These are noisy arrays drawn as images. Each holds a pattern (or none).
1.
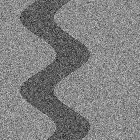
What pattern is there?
a wavy band
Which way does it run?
top to bottom
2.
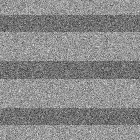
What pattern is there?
horizontal stripes
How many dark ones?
3
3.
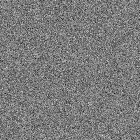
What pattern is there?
only noise
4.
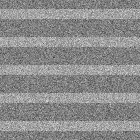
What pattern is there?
horizontal stripes
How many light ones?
5
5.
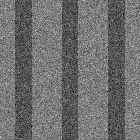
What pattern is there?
vertical stripes
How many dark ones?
3
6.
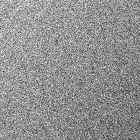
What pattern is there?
a smooth slope
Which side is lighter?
top left
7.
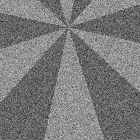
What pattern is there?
spokes from one point
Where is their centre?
top middle
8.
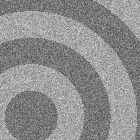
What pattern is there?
rings round one point
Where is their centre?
bottom left
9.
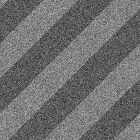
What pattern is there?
diagonal stripes
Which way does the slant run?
bottom left to top right
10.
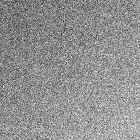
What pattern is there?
a smooth slope
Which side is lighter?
bottom right
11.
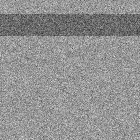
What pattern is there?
one horizontal stripe
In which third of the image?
top
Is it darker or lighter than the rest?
darker
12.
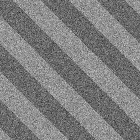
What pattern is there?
diagonal stripes
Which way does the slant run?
top left to bottom right
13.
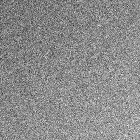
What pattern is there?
a smooth slope
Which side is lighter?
bottom right
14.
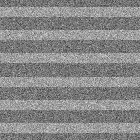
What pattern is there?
horizontal stripes
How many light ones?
6
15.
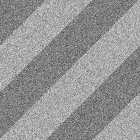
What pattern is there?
diagonal stripes
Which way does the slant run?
bottom left to top right
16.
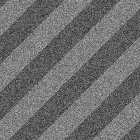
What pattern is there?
diagonal stripes
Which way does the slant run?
bottom left to top right
